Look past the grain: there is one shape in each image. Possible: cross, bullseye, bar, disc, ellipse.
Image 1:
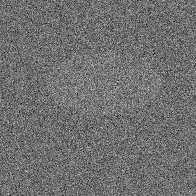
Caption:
light ellipse
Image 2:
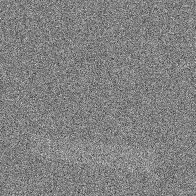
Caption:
light bar
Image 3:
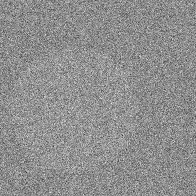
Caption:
light disc
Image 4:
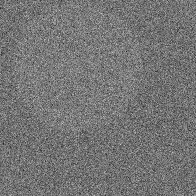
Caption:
light disc
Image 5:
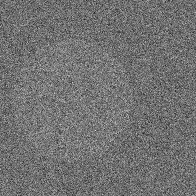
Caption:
light disc
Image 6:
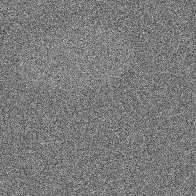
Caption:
light ellipse
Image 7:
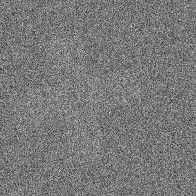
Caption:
light cross
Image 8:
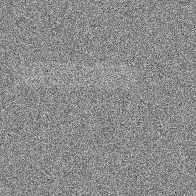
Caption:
light bar
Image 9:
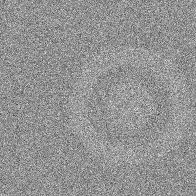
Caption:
light bullseye
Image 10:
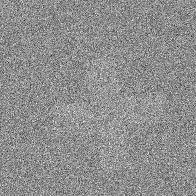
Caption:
light cross
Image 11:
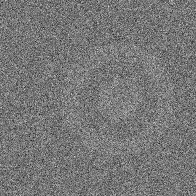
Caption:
light bullseye
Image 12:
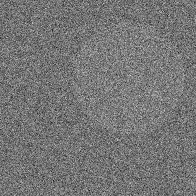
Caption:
light disc
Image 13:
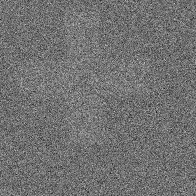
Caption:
light cross
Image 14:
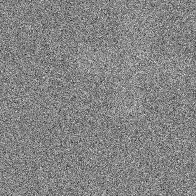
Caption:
light cross
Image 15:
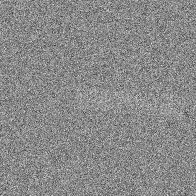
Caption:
light bar
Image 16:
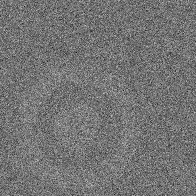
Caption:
light bullseye
